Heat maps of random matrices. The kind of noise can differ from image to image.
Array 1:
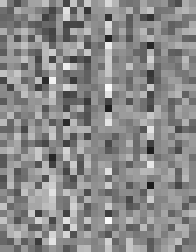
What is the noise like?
columns of uneven size
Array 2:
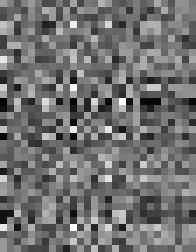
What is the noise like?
low rank plus noise
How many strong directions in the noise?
one
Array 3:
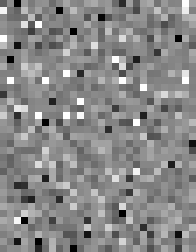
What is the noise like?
heavy tails
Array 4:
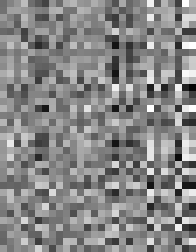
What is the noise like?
low rank plus noise
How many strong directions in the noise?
one
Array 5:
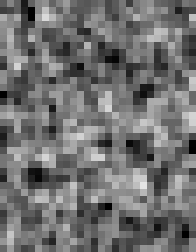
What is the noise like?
blotchy
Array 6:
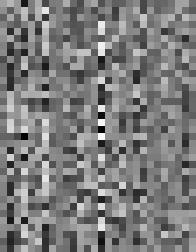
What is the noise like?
columns of uneven size
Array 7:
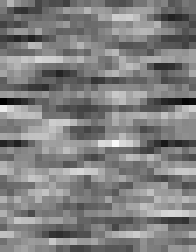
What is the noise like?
streaked along the rows
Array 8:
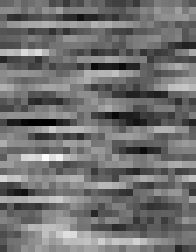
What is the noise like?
streaked along the rows
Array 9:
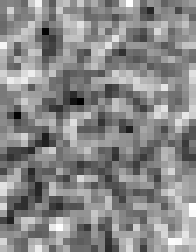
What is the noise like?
blotchy
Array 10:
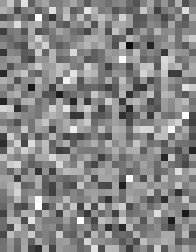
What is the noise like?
independent entries
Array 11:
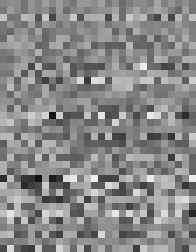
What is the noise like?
rows of uneven size
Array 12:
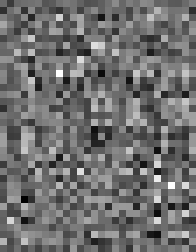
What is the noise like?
low rank plus noise
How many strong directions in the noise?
three or four
